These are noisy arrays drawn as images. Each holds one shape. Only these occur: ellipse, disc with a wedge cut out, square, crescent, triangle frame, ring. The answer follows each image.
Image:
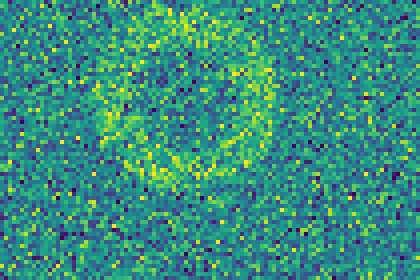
ring
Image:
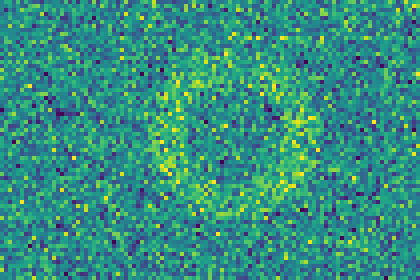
ring
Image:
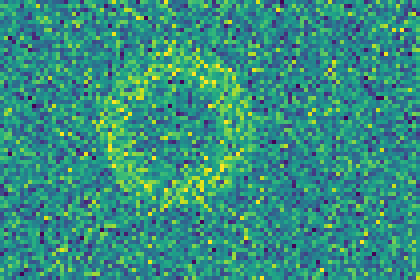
ring
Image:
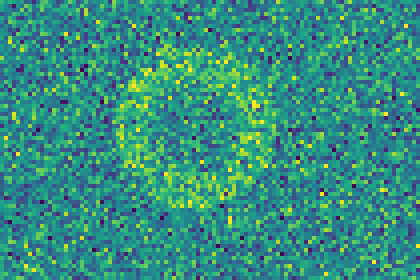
ring
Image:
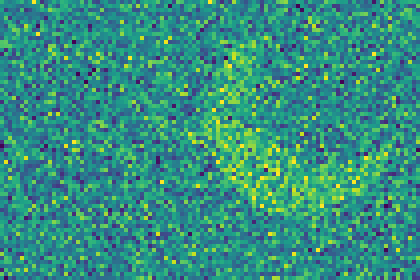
crescent
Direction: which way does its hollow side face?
up and right
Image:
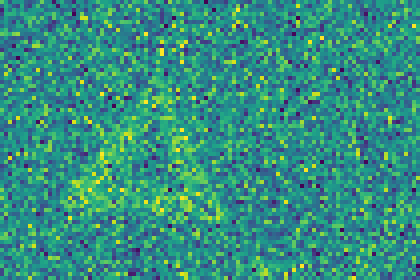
triangle frame
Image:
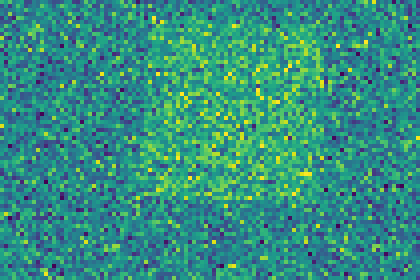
square
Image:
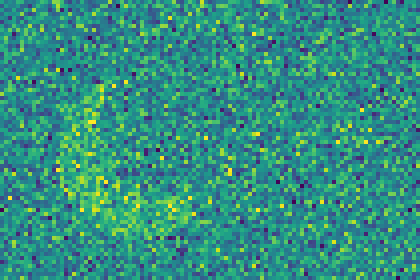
crescent
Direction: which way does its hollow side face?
up and right
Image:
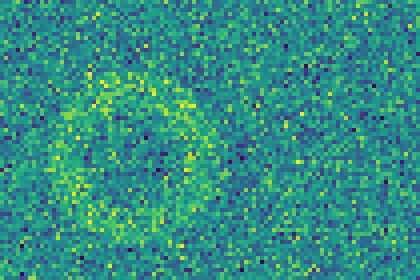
ring
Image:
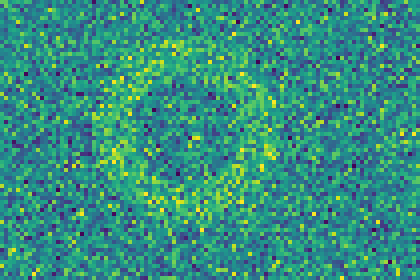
ring
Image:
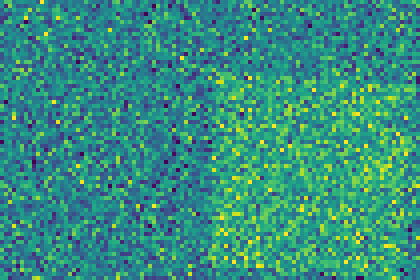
square
